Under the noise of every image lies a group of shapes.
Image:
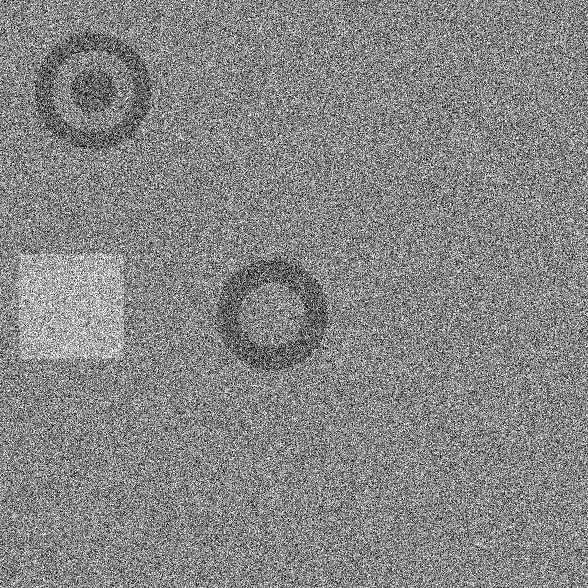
top left: dark bullseye; middle left: light square; centre: dark ring
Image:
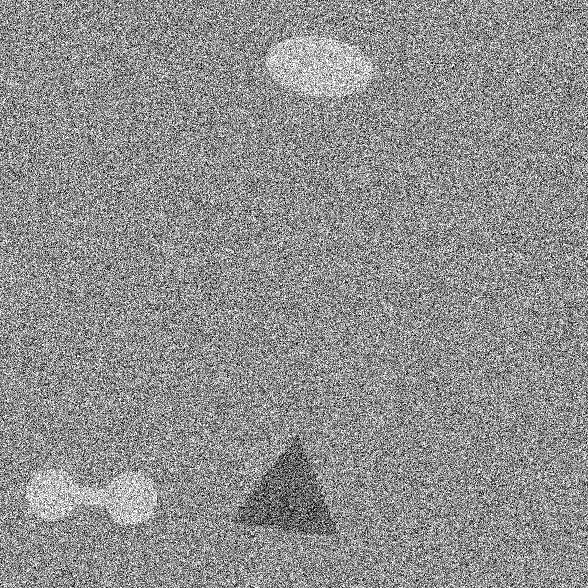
top middle: light ellipse; bottom left: light dumbbell; bottom middle: dark triangle
